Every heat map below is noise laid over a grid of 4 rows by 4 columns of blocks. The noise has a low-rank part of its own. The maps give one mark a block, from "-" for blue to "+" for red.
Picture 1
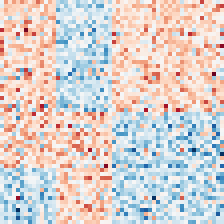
+-++
+-++
++--
-+--
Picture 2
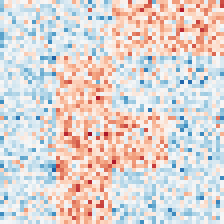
--++
-+--
-++-
-+--
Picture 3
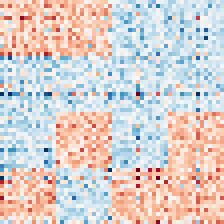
++--
----
-+-+
+-++
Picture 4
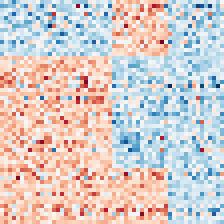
--+-
++--
++--
+++-
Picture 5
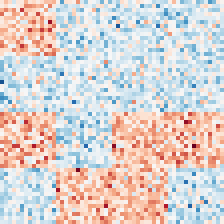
+---
----
+-++
-++-
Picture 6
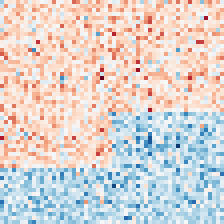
++++
++++
++--
----
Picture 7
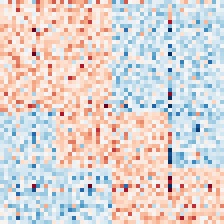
++--
++--
-++-
--++
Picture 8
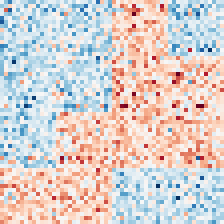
--+-
--++
-+++
++--
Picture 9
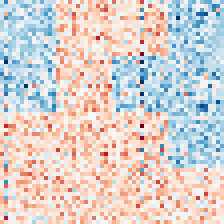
-++-
-+--
+++-
++++
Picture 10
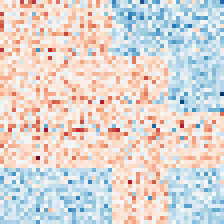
++--
+++-
++++
--+-
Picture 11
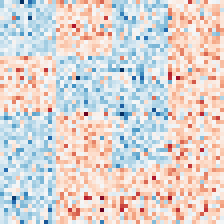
-+-+
+--+
-+-+
-+++
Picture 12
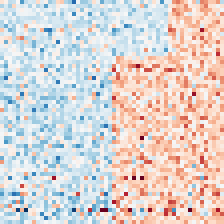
---+
--++
--++
--++
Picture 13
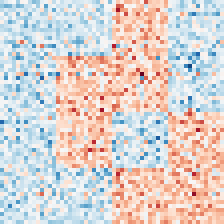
--+-
-++-
-+-+
--++
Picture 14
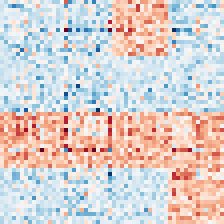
--+-
----
++++
---+
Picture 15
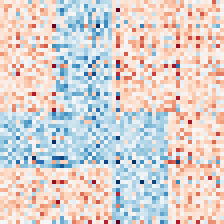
+-++
+-++
---+
++-+
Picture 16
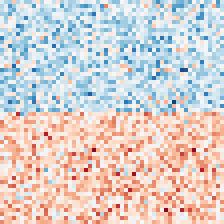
----
----
++++
++++
